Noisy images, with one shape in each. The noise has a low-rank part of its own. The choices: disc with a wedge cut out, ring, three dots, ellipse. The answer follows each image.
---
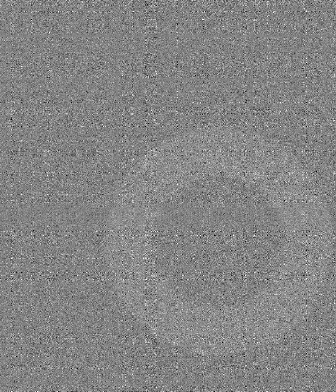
light ring
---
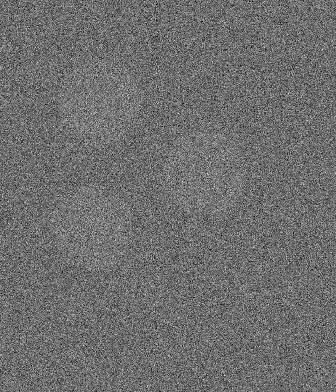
light three dots
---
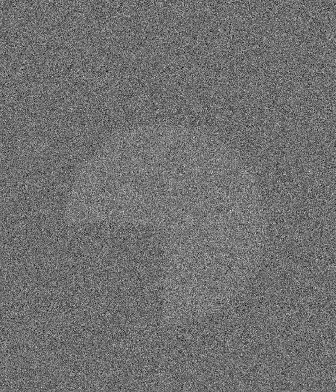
light disc with a wedge cut out
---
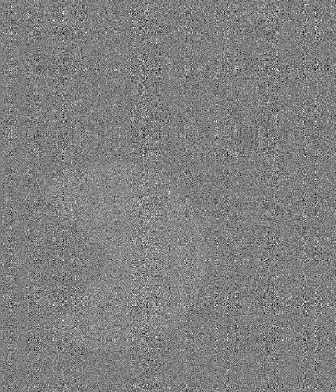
light disc with a wedge cut out
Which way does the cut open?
left
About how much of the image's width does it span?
half
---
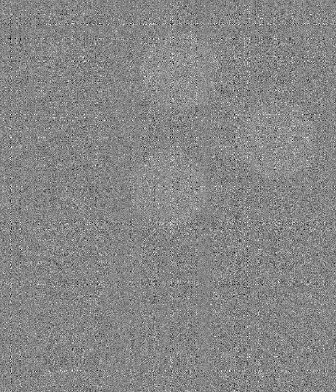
light three dots
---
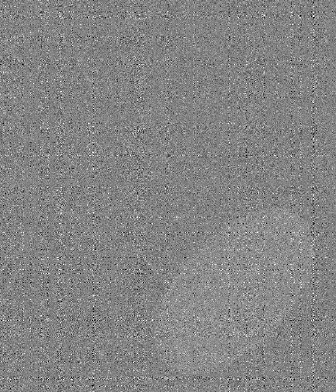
light ellipse
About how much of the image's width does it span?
half
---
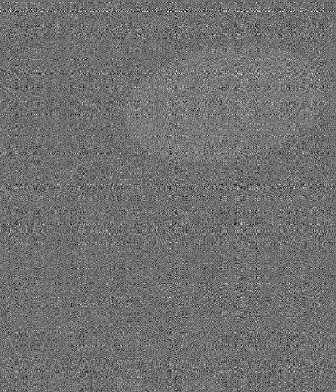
light ellipse
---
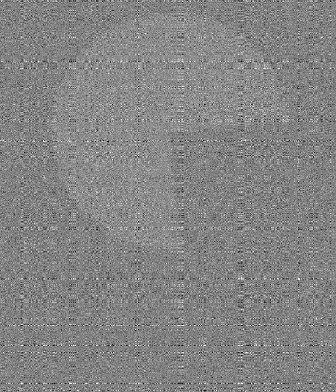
light disc with a wedge cut out
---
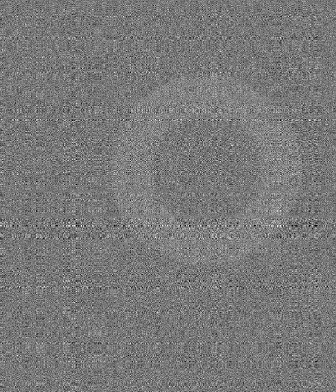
light ring
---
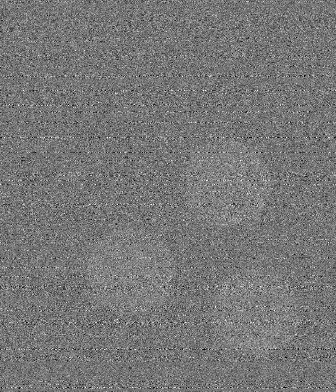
light three dots
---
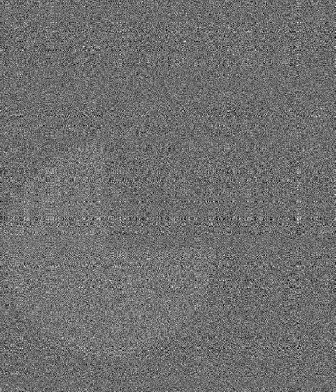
light disc with a wedge cut out
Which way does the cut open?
up and right
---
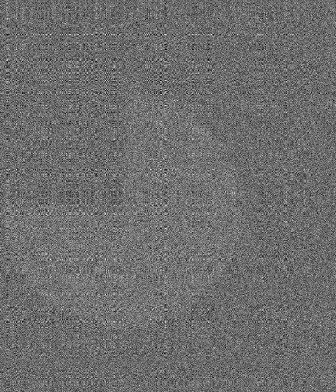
light disc with a wedge cut out
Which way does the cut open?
up and left
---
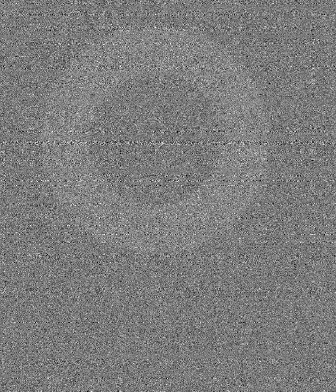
light ring
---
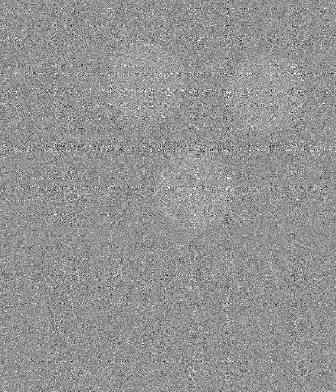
light three dots
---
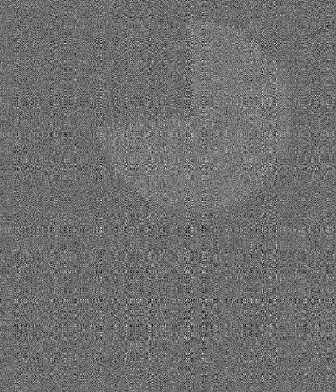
light disc with a wedge cut out
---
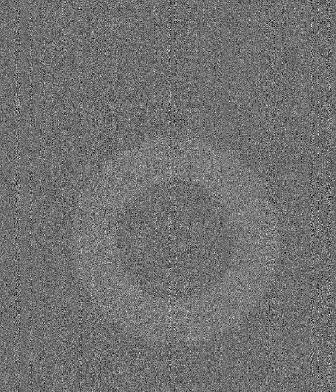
light ring
